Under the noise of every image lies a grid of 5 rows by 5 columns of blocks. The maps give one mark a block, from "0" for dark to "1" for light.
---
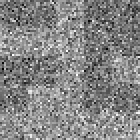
00100
11100
00101
01100
11111
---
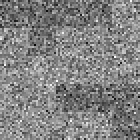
00001
10111
11111
11000
11110
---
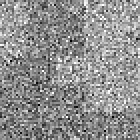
10011
10011
00111
00011
00000
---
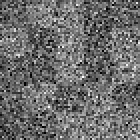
01100
10101
00101
01010
00111
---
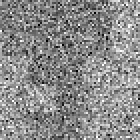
00001
00001
10011
11011
10011
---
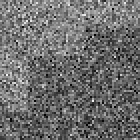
11111
11100
10000
10000
00000
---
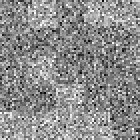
01011
00000
01000
00100
11110
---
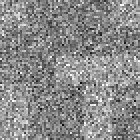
10001
00000
00111
10010
10010
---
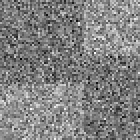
00011
00011
00000
11100
11100
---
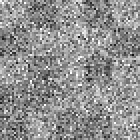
10101
01110
10101
00111
01001
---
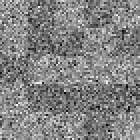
10101
10010
01111
10000
11101
